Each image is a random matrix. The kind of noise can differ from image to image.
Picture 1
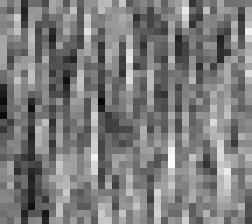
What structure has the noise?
streaked along the columns
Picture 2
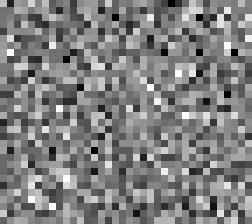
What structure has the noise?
independent entries
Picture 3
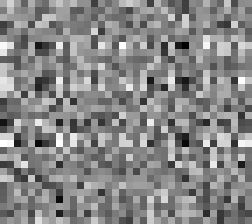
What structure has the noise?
low rank plus noise
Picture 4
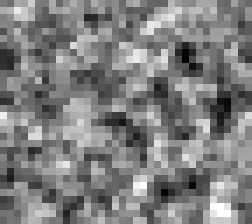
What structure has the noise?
blotchy
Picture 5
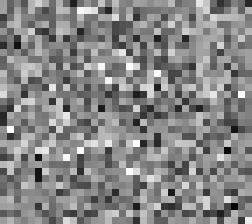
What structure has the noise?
independent entries
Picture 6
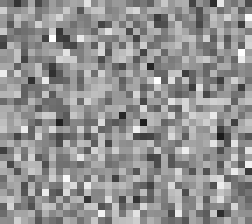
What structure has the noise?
independent entries
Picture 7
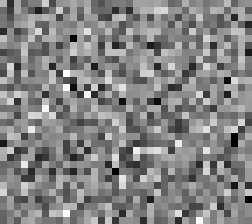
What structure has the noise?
independent entries
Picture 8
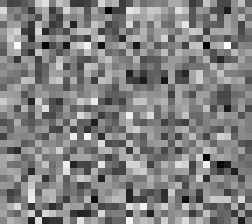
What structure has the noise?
low rank plus noise
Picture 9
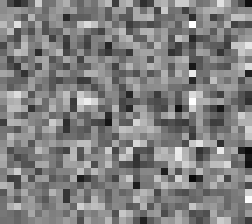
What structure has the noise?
low rank plus noise
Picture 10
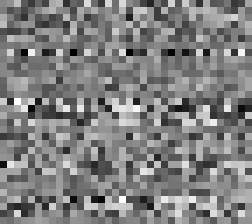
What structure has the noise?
rows of uneven size
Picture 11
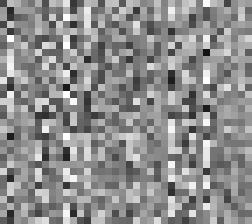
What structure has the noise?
columns of uneven size
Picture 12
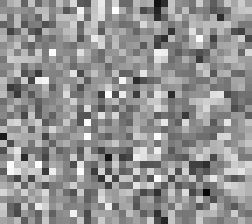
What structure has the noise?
low rank plus noise
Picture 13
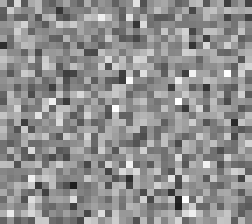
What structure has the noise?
independent entries
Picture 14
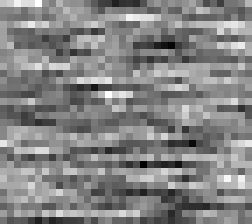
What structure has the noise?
streaked along the rows
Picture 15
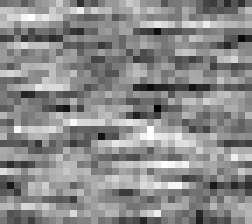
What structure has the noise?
streaked along the rows
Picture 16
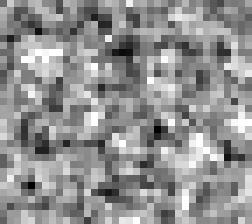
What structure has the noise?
blotchy
